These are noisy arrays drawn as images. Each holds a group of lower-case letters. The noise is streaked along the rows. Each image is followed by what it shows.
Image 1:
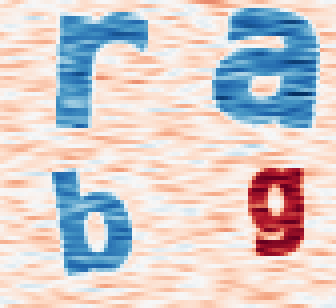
top left: blue r; top right: blue a; bottom left: blue b; bottom right: red g
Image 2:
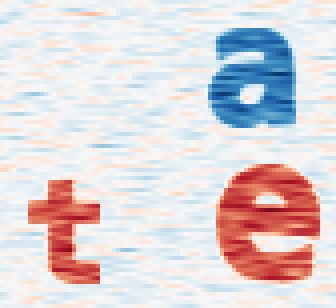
top right: blue a; bottom left: red t; bottom right: red e
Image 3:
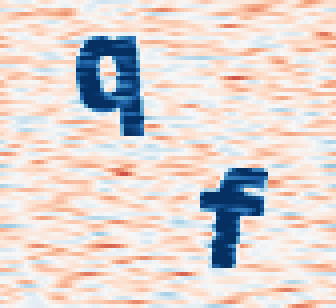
top left: blue q; bottom right: blue f
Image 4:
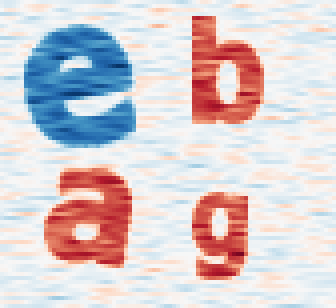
top left: blue e; top right: red b; bottom left: red a; bottom right: red g
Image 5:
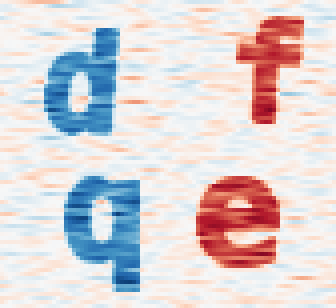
top left: blue d; top right: red f; bottom left: blue q; bottom right: red e
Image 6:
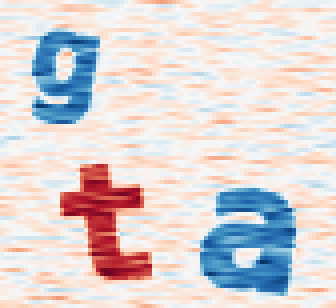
top left: blue g; bottom left: red t; bottom right: blue a
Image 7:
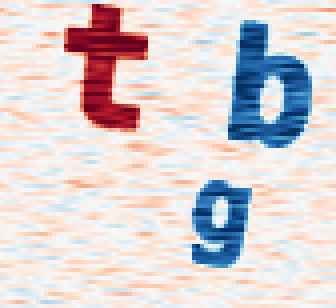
top left: red t; top right: blue b; bottom right: blue g
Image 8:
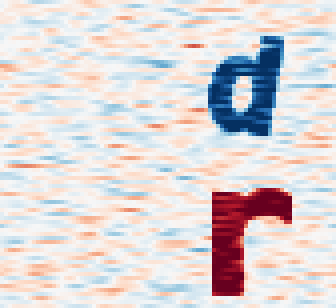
top right: blue d; bottom right: red r
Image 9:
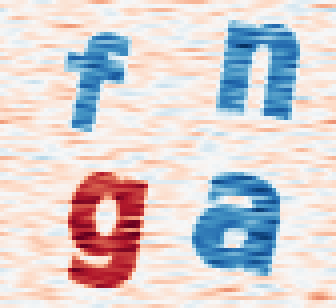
top left: blue f; top right: blue n; bottom left: red g; bottom right: blue a
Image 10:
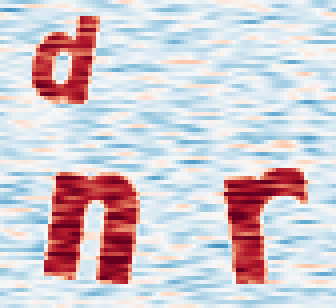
top left: red d; bottom left: red n; bottom right: red r
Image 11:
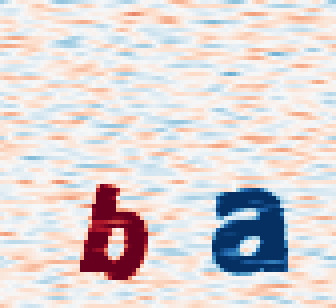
bottom left: red b; bottom right: blue a
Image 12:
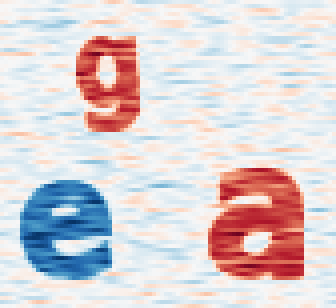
top left: red g; bottom left: blue e; bottom right: red a
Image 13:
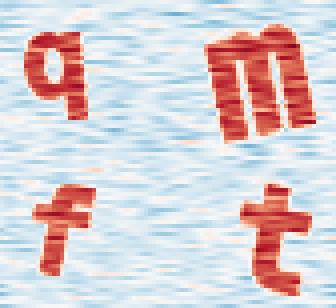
top left: red q; top right: red m; bottom left: red f; bottom right: red t
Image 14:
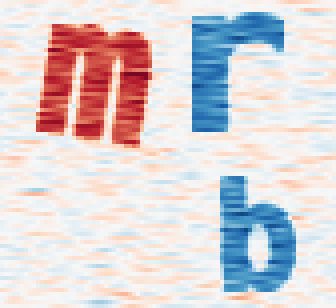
top left: red m; top right: blue r; bottom right: blue b
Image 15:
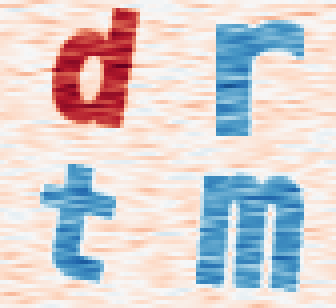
top left: red d; top right: blue r; bottom left: blue t; bottom right: blue m
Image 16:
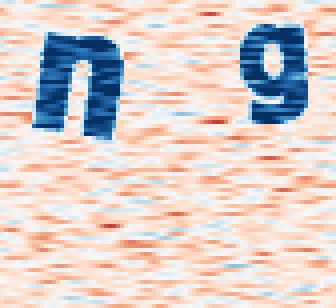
top left: blue n; top right: blue g
